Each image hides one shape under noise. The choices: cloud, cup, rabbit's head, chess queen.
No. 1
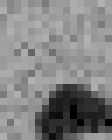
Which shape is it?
cloud
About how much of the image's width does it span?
two thirds
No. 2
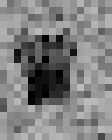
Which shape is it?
chess queen
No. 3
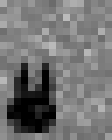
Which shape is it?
rabbit's head
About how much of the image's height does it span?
half
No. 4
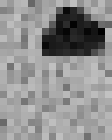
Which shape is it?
cloud
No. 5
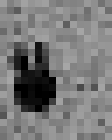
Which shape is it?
rabbit's head
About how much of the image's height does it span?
half
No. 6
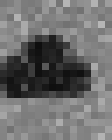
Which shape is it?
cloud
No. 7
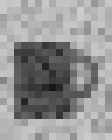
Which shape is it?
cup
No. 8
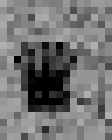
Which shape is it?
chess queen
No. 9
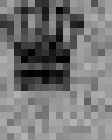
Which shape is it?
chess queen
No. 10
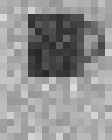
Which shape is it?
cup
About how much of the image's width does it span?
two thirds
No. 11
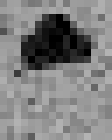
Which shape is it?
cloud
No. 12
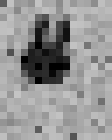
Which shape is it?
rabbit's head
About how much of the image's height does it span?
half
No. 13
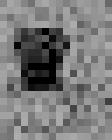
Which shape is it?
chess queen
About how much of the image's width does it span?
half
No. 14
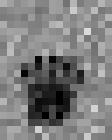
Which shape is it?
chess queen
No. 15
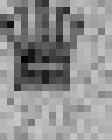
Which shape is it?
chess queen
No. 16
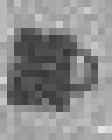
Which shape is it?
cup
